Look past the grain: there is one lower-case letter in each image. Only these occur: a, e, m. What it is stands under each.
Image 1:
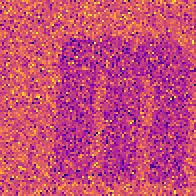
m
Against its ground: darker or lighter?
darker
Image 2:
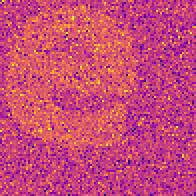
e
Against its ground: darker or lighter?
lighter
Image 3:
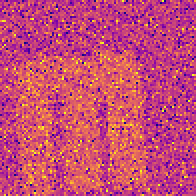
m
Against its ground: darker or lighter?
lighter
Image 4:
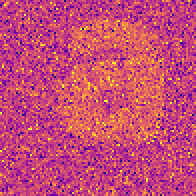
a
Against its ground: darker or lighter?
lighter
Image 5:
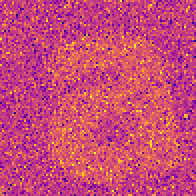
a
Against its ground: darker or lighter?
lighter
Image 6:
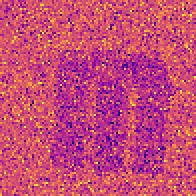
m
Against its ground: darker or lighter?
darker
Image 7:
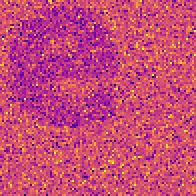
e
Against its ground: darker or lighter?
darker
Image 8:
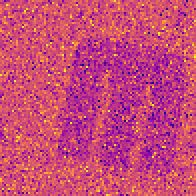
m
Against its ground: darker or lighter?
darker
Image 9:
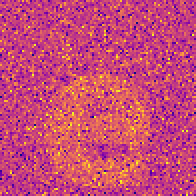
e
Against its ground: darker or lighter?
lighter
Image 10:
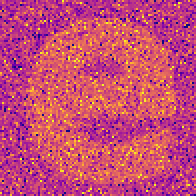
e
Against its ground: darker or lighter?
lighter
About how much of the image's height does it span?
nearly all
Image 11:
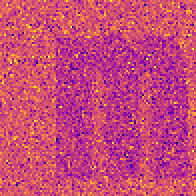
m
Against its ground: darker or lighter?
darker
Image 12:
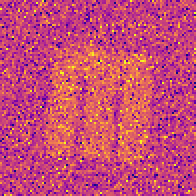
m
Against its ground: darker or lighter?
lighter
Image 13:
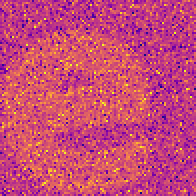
e
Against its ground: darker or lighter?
lighter
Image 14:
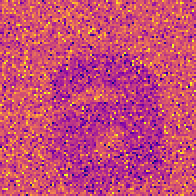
a
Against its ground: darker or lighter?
darker
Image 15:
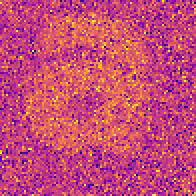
a
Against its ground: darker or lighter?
lighter
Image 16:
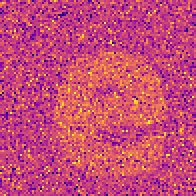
e
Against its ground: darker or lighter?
lighter
